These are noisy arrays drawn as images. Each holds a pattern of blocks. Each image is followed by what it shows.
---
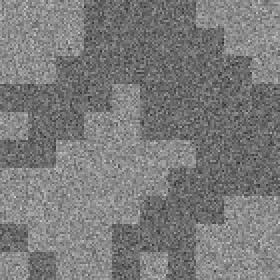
mirrored about the diagonal from the bottom left
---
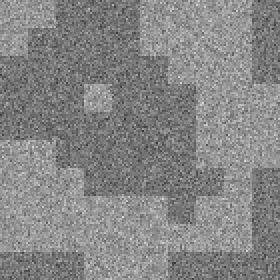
mirrored about the diagonal from the top left
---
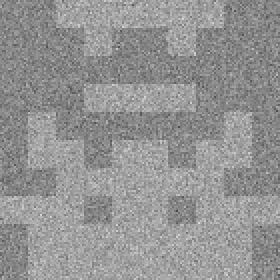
left and right mirror each other
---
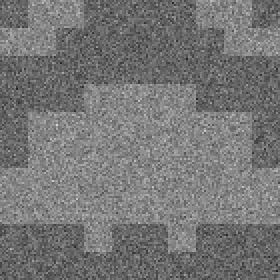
left and right mirror each other
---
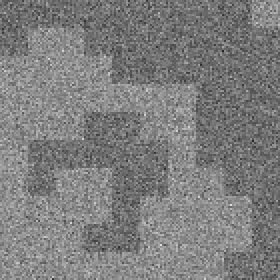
mirrored about the diagonal from the bottom left
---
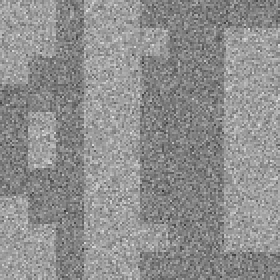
top and bottom mirror each other
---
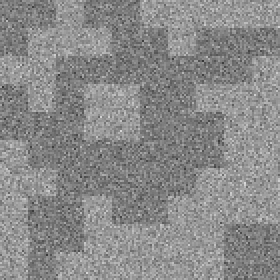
mirrored about the diagonal from the top left
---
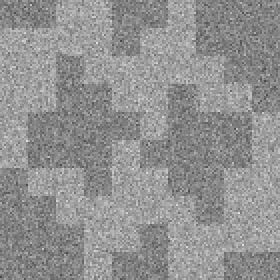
the same after a half turn
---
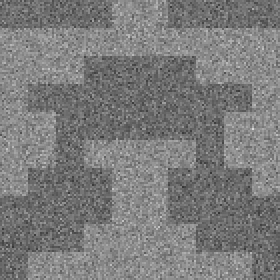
left and right mirror each other
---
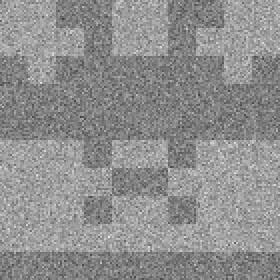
left and right mirror each other
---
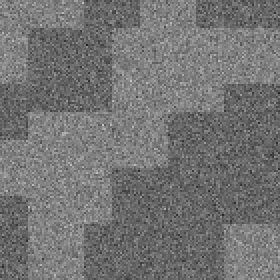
mirrored about the diagonal from the top left
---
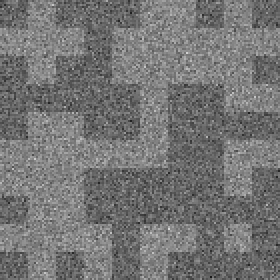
mirrored about the diagonal from the top left
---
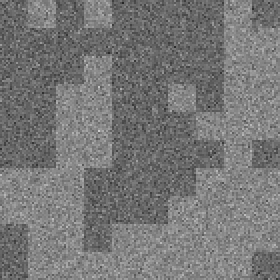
no symmetry
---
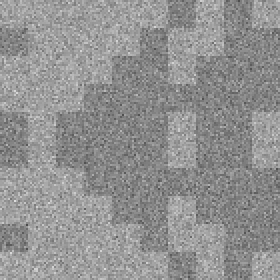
top and bottom mirror each other
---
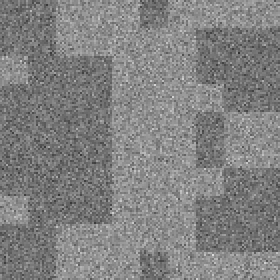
top and bottom mirror each other
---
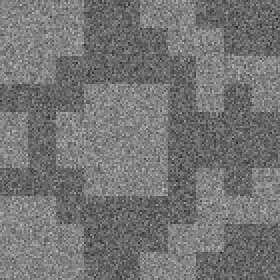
top and bottom mirror each other
